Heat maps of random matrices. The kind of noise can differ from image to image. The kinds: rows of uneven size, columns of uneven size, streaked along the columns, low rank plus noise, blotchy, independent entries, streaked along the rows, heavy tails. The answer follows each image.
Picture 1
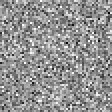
independent entries
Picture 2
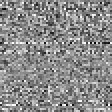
rows of uneven size
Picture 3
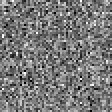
low rank plus noise
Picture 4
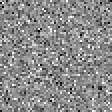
heavy tails
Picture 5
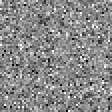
heavy tails
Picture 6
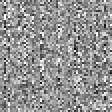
columns of uneven size
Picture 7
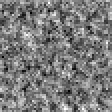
blotchy
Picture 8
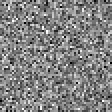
independent entries
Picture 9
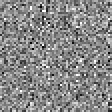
low rank plus noise
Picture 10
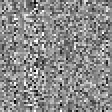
columns of uneven size
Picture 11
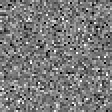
heavy tails
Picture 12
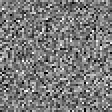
low rank plus noise
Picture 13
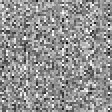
columns of uneven size
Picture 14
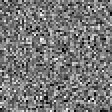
low rank plus noise
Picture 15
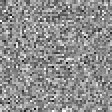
low rank plus noise
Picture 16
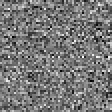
low rank plus noise
